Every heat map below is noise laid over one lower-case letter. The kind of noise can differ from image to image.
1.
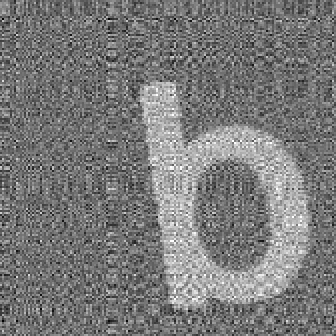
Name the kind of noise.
low rank plus noise
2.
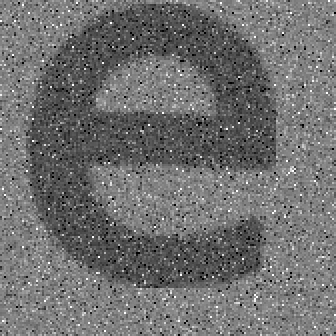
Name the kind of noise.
heavy tails
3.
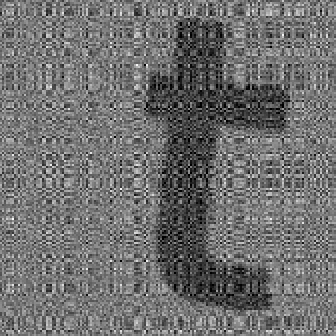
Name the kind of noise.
low rank plus noise
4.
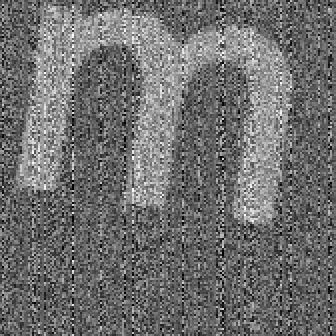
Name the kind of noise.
columns of uneven size
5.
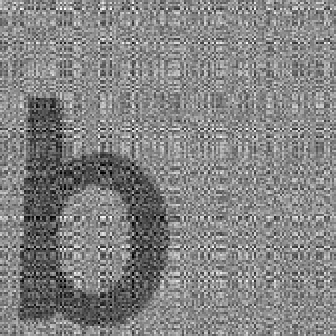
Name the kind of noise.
low rank plus noise
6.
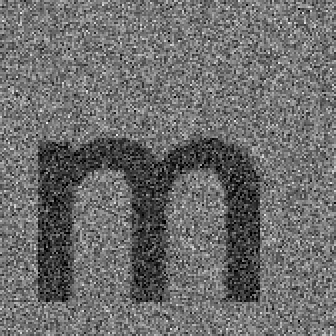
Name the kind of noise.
independent entries
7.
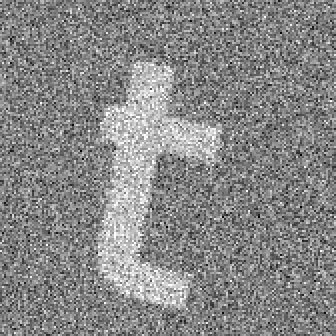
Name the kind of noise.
independent entries
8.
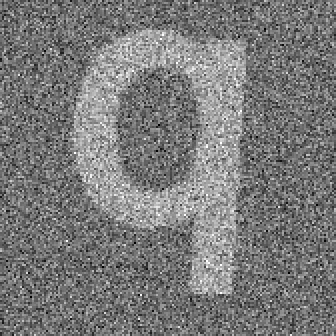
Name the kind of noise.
independent entries
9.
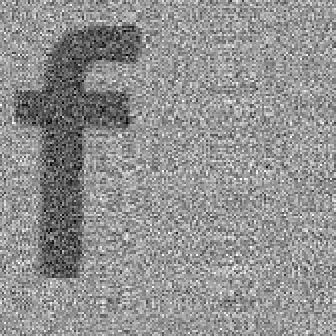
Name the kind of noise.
low rank plus noise
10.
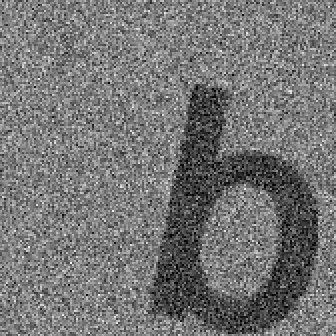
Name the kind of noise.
independent entries
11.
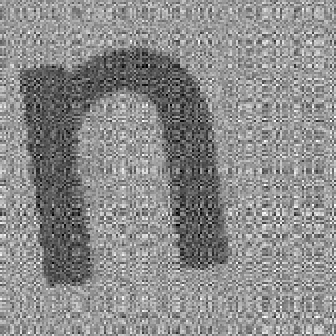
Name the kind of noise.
low rank plus noise
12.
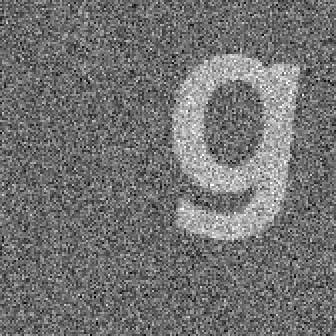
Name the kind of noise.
independent entries
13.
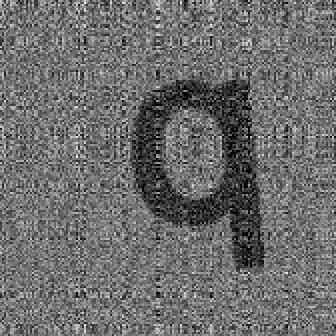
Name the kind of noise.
low rank plus noise
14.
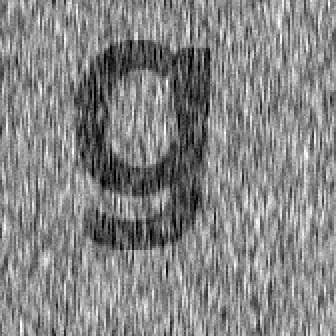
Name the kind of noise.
streaked along the columns
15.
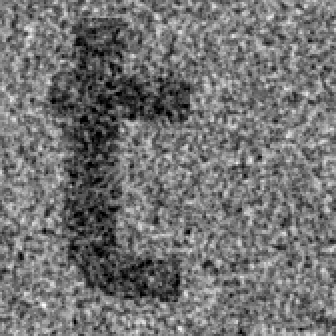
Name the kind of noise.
blotchy
